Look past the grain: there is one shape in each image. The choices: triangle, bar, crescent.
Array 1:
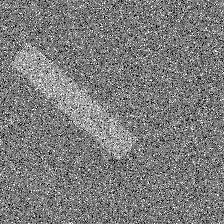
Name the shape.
bar
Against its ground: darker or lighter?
lighter
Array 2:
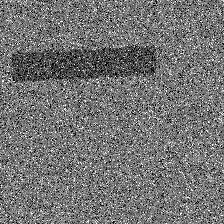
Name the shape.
bar
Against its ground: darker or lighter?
darker
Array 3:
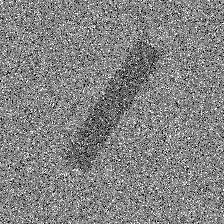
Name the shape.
bar
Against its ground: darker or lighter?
darker
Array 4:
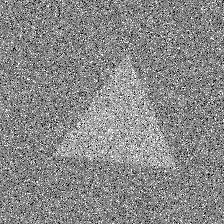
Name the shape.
triangle
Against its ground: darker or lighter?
lighter
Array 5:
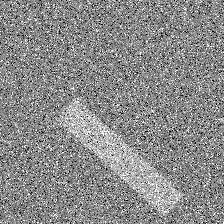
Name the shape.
bar
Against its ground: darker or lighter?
lighter
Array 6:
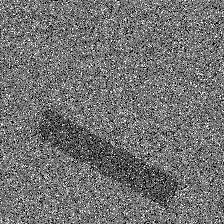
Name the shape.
bar
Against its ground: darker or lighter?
darker
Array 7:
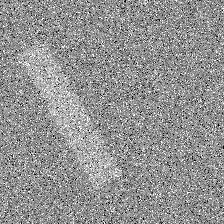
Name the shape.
bar
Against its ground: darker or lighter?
lighter
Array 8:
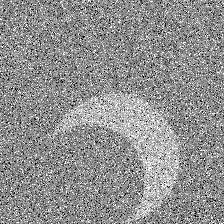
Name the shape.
crescent
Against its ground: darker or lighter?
lighter
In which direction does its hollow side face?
down and left
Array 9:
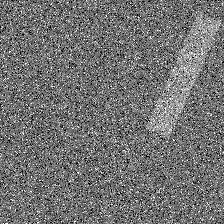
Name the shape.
bar
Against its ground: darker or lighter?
lighter
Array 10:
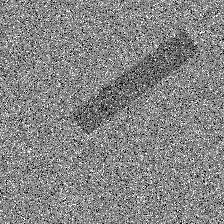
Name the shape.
bar
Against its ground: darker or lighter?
darker
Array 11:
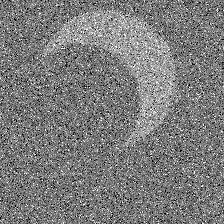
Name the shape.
crescent
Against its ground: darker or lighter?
lighter
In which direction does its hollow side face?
down and left
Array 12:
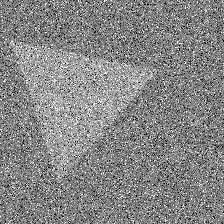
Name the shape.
triangle
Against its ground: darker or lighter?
lighter
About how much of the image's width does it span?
two thirds
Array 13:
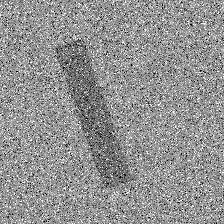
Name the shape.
bar
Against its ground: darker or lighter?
darker
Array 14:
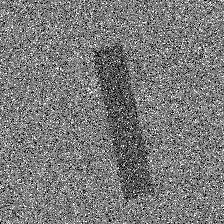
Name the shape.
bar
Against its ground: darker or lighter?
darker
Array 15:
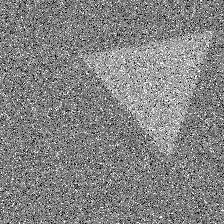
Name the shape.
triangle
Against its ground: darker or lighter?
lighter
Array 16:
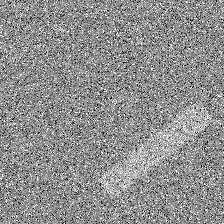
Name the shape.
bar
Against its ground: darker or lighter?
lighter
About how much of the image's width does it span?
half
